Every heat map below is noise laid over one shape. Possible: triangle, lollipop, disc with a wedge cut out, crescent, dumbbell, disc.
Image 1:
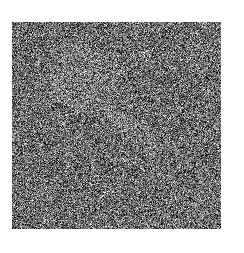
lollipop
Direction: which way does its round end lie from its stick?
up and left
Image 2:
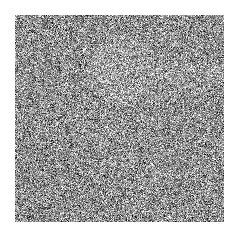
lollipop
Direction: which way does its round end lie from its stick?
left
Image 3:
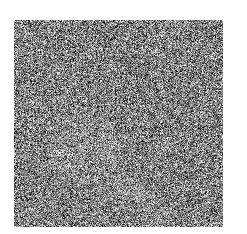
lollipop
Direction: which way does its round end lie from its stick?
up and left
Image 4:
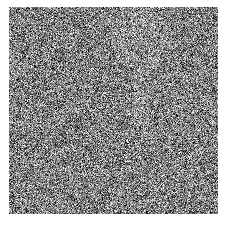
lollipop
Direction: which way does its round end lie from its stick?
up
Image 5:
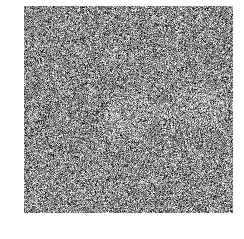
dumbbell
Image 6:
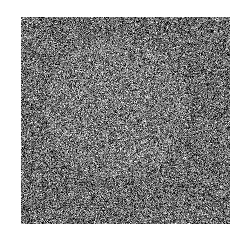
disc
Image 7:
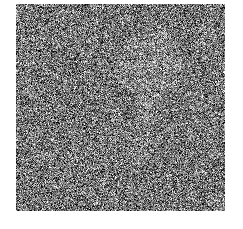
lollipop
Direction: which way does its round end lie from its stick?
up
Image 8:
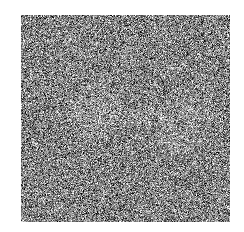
dumbbell
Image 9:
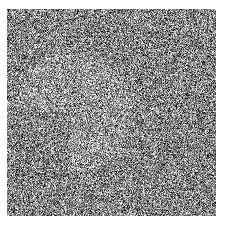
disc with a wedge cut out
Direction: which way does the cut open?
down and left
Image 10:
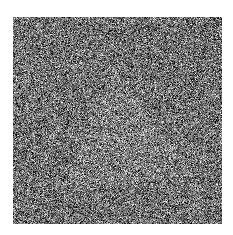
triangle
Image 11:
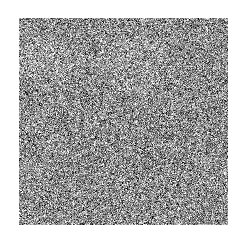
dumbbell
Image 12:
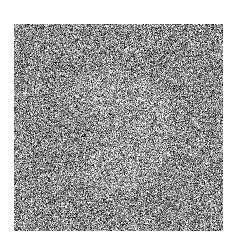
disc with a wedge cut out
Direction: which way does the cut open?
left
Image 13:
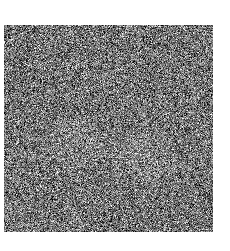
dumbbell
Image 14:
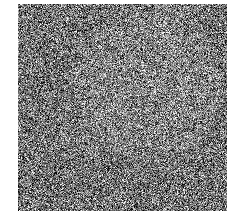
disc
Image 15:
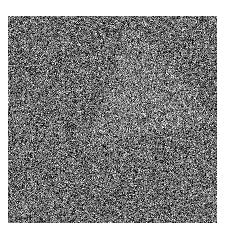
triangle
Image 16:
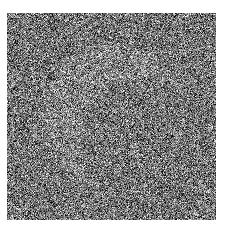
crescent
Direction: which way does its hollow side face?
down and right
